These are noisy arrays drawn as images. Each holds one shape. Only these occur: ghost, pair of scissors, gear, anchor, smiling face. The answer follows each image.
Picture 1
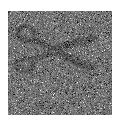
pair of scissors
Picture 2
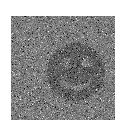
smiling face
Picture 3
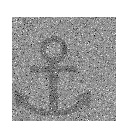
anchor
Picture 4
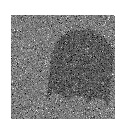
ghost
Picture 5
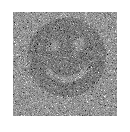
smiling face
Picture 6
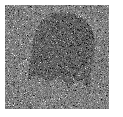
ghost
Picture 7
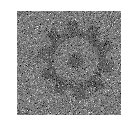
gear
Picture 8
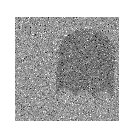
ghost
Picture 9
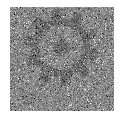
gear
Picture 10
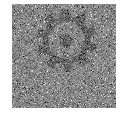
gear
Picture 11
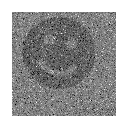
smiling face
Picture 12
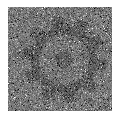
gear
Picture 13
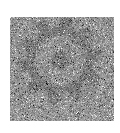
gear
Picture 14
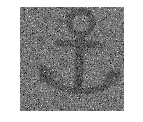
anchor
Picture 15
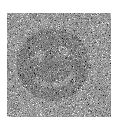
smiling face
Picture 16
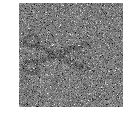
pair of scissors
